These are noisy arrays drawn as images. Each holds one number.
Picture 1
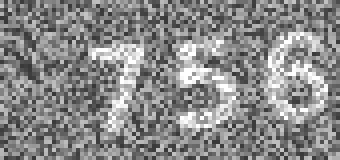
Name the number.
756
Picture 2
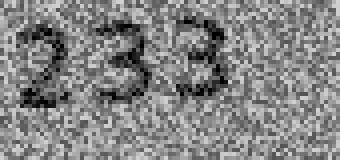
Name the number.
233
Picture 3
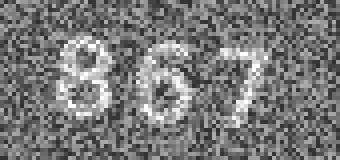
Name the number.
867
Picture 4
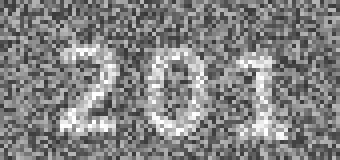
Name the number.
201
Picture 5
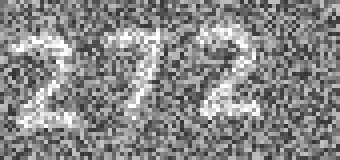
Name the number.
272
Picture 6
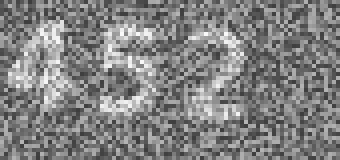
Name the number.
452
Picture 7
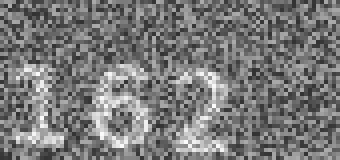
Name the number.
162
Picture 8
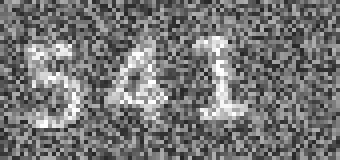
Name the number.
541
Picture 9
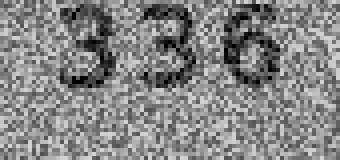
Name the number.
336
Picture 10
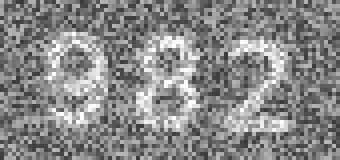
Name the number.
982
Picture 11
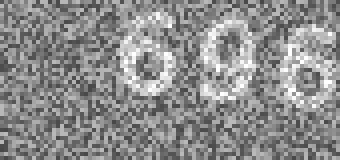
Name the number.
696
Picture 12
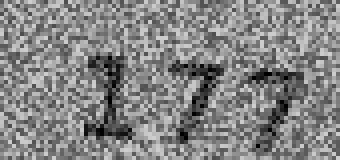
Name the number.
177
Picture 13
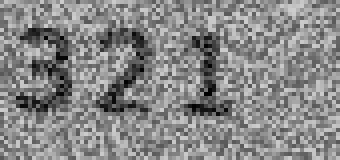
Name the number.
321
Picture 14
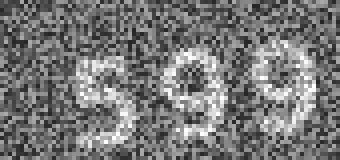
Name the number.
599
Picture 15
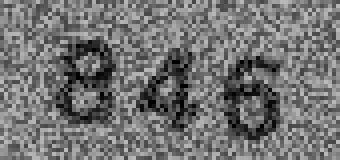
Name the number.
846
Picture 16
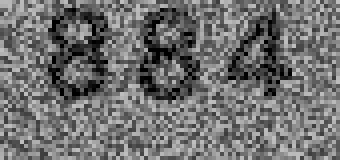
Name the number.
884
